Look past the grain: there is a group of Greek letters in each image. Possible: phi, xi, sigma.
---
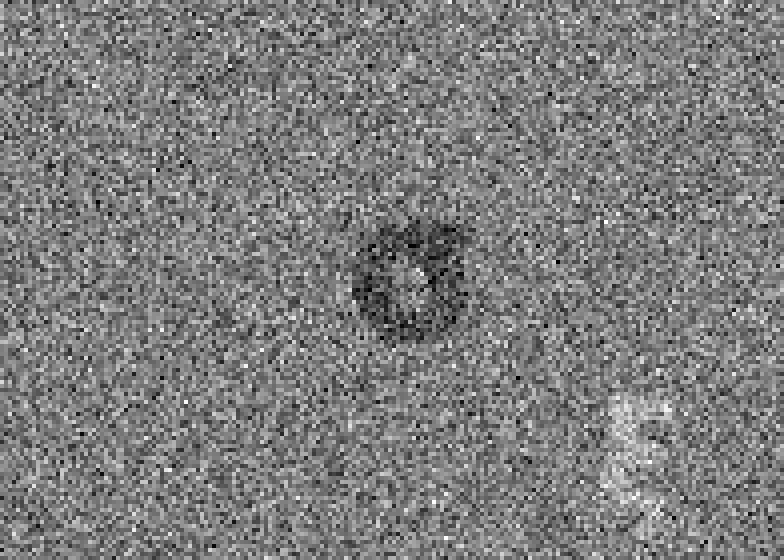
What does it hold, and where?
centre: dark sigma; bottom right: light xi
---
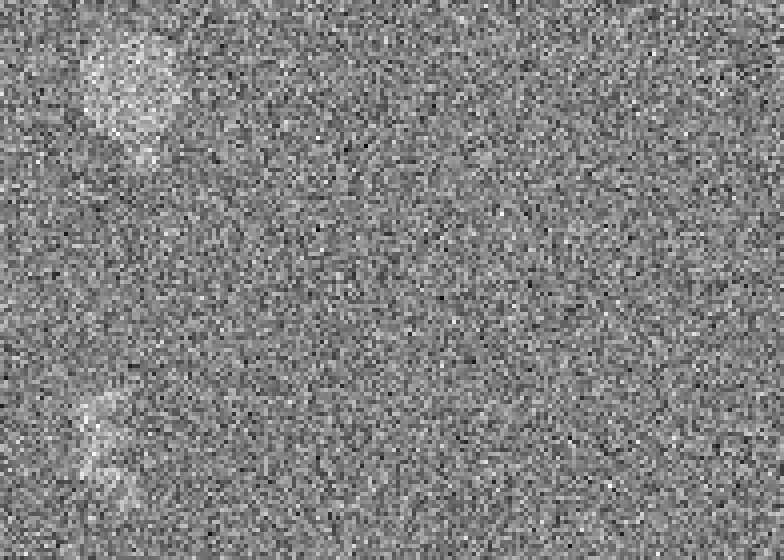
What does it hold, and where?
top left: light phi; bottom left: light xi
